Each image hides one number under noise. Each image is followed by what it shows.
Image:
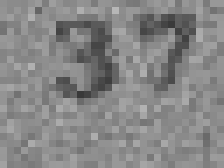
37
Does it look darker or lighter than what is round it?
darker
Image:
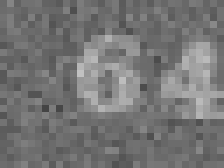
64
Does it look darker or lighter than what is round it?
lighter
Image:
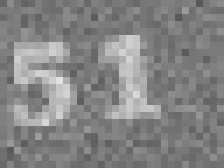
51
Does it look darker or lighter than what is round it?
lighter
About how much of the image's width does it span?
two thirds
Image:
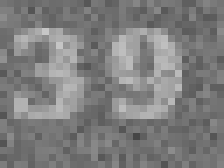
39
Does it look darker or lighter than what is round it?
lighter
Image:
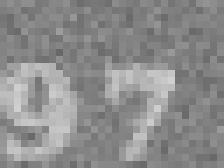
97
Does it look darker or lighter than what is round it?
lighter
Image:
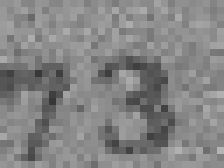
73
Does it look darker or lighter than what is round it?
darker
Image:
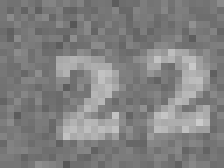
22
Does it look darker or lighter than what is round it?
lighter
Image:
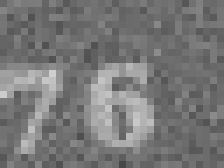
76
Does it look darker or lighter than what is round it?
lighter
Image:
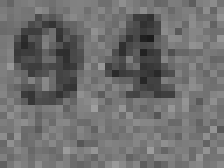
94
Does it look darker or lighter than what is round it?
darker
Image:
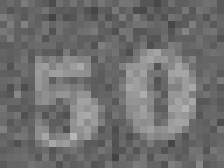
50
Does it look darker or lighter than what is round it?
lighter
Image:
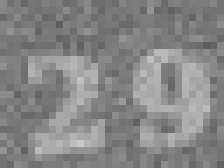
29
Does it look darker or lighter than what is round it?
lighter
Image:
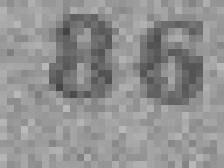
86
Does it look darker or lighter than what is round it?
darker
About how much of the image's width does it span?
two thirds
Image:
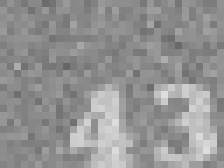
43
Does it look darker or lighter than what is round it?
lighter
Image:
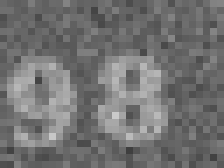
98
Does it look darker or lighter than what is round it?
lighter
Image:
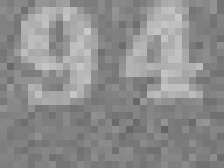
94
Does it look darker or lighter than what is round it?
lighter
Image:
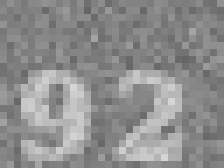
92
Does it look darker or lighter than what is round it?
lighter
